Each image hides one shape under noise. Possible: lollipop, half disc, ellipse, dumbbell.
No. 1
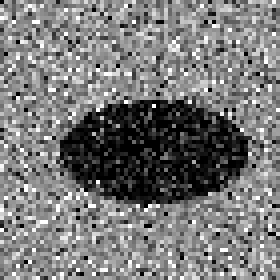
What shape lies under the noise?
ellipse
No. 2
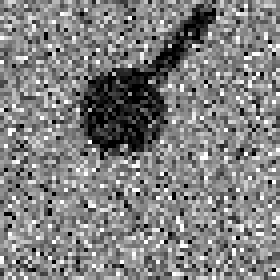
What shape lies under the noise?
lollipop
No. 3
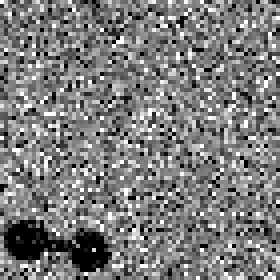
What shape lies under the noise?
dumbbell
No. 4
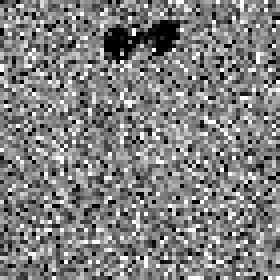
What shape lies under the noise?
dumbbell
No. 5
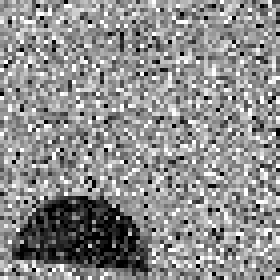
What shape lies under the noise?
half disc
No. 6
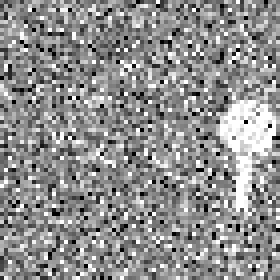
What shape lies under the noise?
lollipop
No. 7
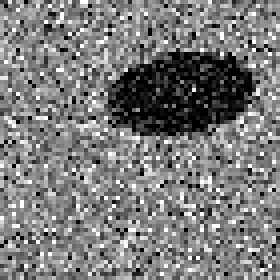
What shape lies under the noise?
ellipse
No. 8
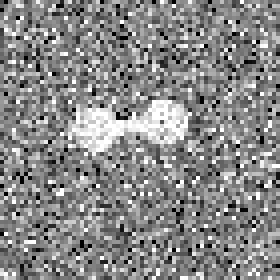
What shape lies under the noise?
dumbbell
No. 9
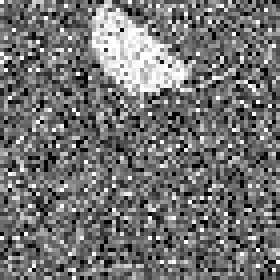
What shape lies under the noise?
half disc
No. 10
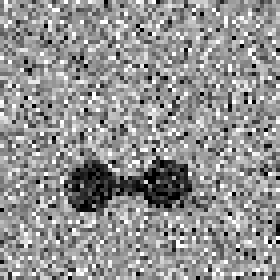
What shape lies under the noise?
dumbbell
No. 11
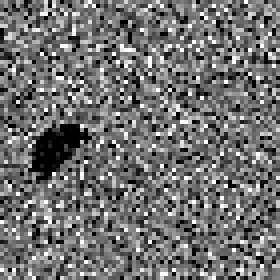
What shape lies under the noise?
half disc
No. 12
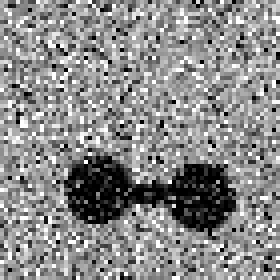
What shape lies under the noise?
dumbbell
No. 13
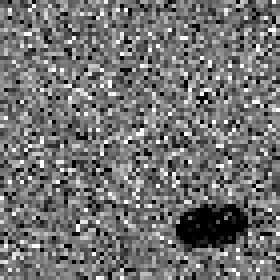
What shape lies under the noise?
ellipse
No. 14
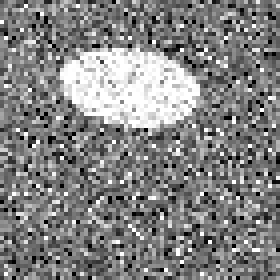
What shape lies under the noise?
ellipse
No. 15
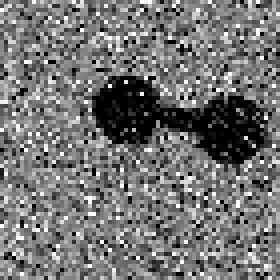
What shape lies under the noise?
dumbbell
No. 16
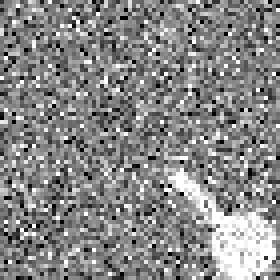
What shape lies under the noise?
lollipop
